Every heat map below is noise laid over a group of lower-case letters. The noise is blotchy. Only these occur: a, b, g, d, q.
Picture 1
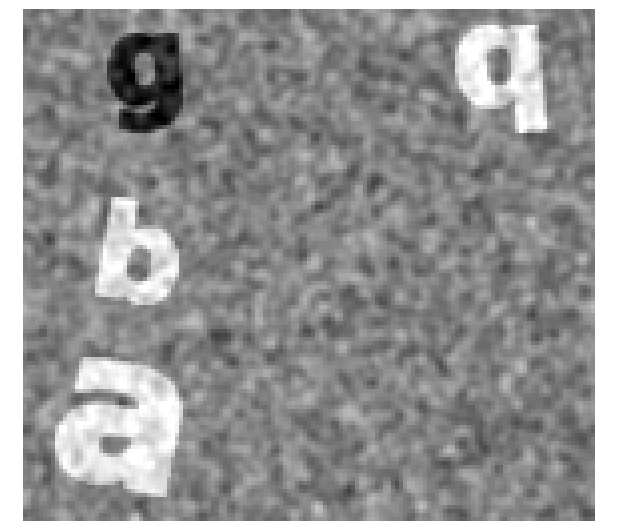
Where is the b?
middle left
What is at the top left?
g
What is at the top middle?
nothing
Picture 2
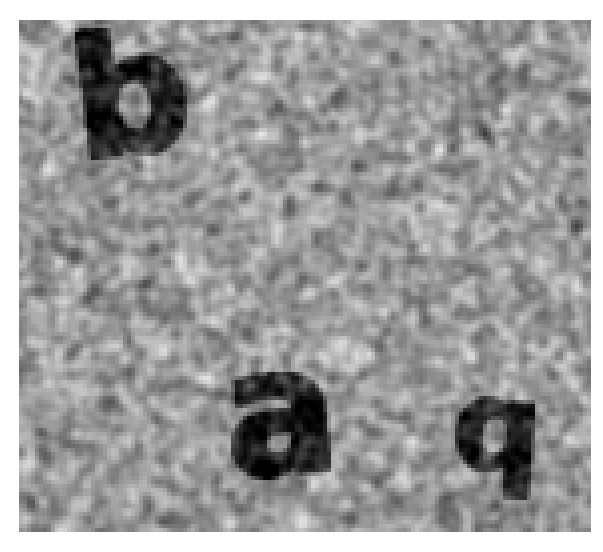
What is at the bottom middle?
a
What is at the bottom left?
nothing
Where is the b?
top left
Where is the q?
bottom right
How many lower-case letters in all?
3
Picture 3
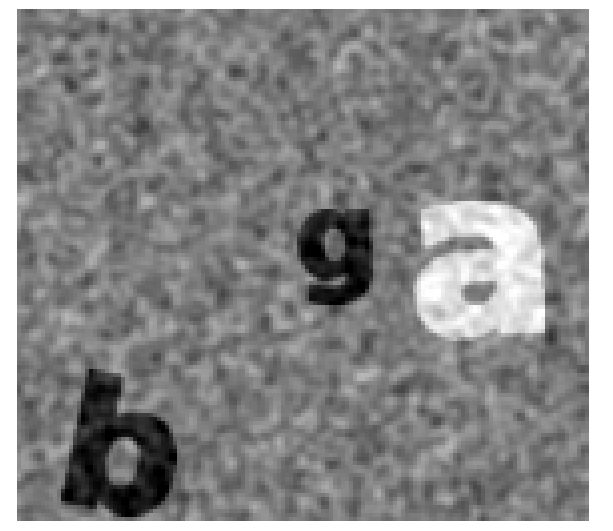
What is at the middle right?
a
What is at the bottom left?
b
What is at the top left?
nothing
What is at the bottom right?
nothing
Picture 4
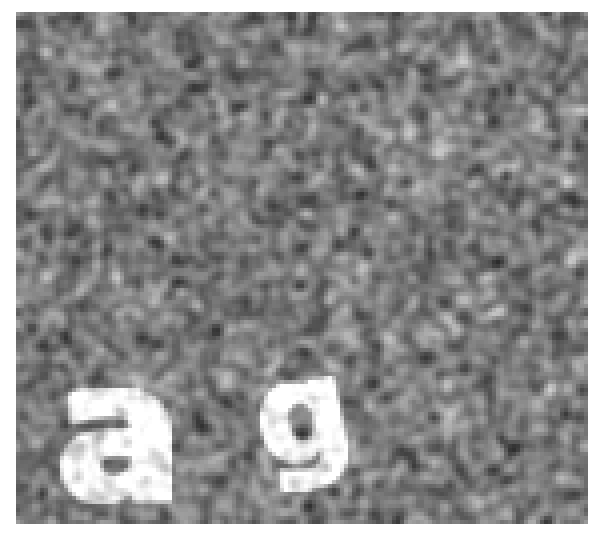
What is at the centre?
nothing
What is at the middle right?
nothing
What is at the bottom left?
a
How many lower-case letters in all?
2
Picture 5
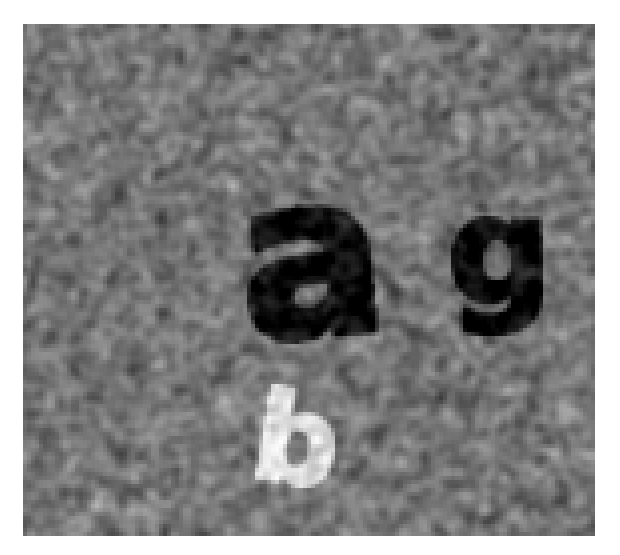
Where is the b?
bottom middle
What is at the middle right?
g
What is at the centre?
a
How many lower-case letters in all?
3
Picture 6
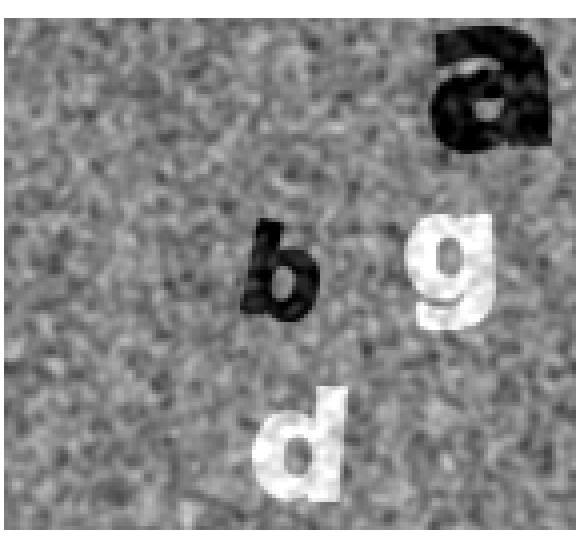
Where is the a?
top right
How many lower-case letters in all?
4
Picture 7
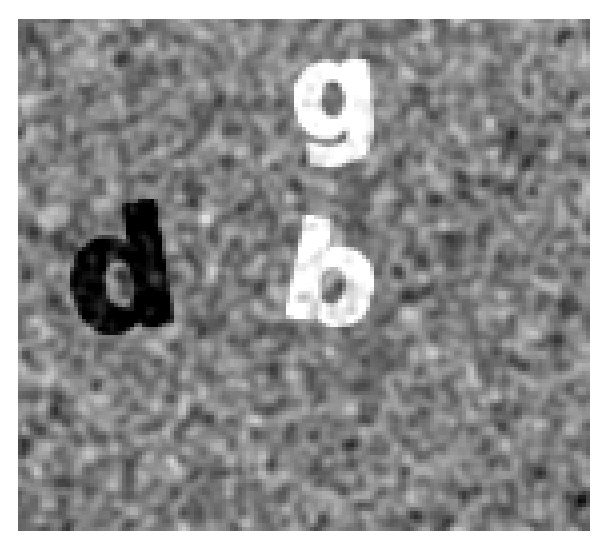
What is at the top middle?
g
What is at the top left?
nothing
